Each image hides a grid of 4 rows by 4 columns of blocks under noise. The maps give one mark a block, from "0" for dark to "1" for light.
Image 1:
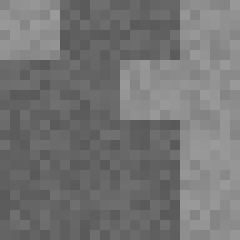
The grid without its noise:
1 0 0 1
0 0 1 1
0 0 0 1
0 0 0 1
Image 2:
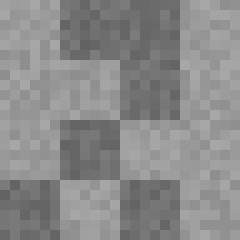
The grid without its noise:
1 0 0 1
1 1 0 1
1 0 1 1
0 1 0 1
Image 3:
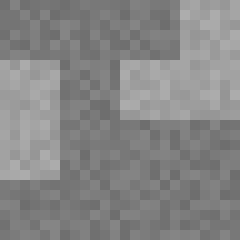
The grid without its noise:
0 0 0 1
1 0 1 1
1 0 0 0
0 0 0 0
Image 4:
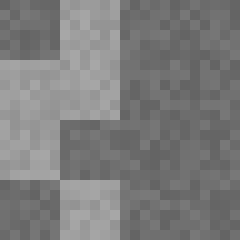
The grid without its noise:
0 1 0 0
1 1 0 0
1 0 0 0
0 1 0 0
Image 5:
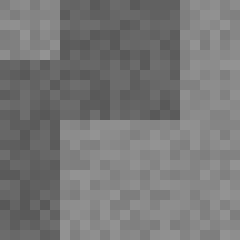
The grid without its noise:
1 0 0 1
0 0 0 1
0 1 1 1
0 1 1 1
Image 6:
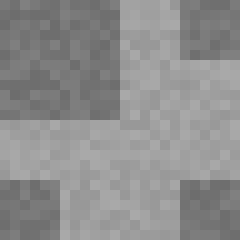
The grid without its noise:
0 0 1 0
0 0 1 1
1 1 1 1
0 1 1 0
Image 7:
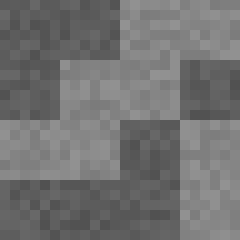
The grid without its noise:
0 0 1 1
0 1 1 0
1 1 0 1
0 0 0 1
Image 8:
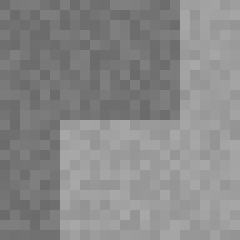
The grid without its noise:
0 0 0 1
0 0 0 1
0 1 1 1
0 1 1 1
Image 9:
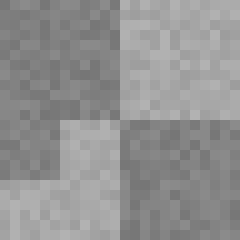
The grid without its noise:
0 0 1 1
0 0 1 1
0 1 0 0
1 1 0 0
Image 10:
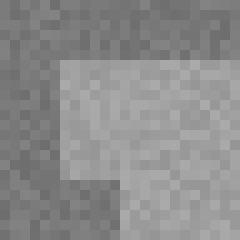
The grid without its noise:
0 0 0 0
0 1 1 1
0 1 1 1
0 0 1 1
